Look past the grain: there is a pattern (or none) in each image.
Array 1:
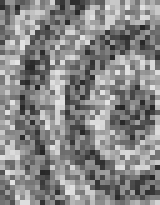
rings round one point
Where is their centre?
middle right
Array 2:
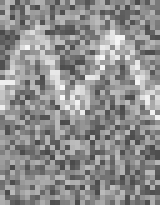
a wavy band
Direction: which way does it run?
left to right
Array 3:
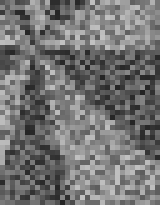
spokes from one point
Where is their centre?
top left
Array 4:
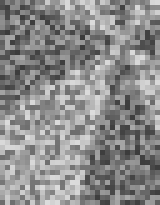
spokes from one point
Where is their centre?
top right
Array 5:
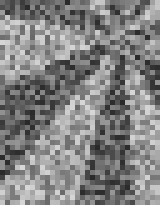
spokes from one point
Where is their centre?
top right
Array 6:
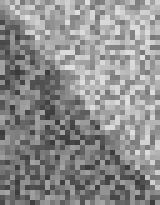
a sharp edge
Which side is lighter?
top right
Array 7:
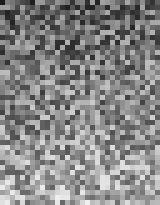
a smooth slope
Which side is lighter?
bottom
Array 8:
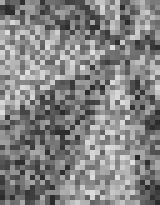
spokes from one point
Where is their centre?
top right
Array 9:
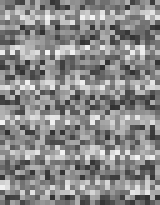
horizontal stripes
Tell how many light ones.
6
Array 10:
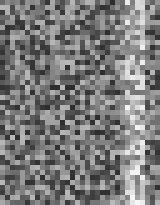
one vertical stripe
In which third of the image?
right
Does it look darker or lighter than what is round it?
lighter
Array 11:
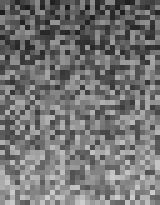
a smooth slope
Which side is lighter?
bottom
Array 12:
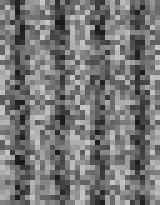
vertical stripes
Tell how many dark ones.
4
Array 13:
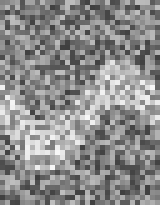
a wavy band
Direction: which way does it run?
left to right
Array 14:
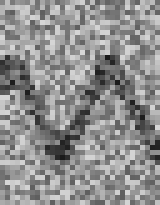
a wavy band
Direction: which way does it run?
left to right
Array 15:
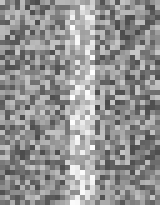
one vertical stripe
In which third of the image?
middle
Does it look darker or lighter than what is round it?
lighter
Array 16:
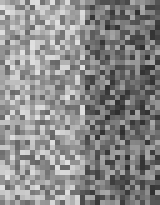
a sharp edge
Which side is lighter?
left
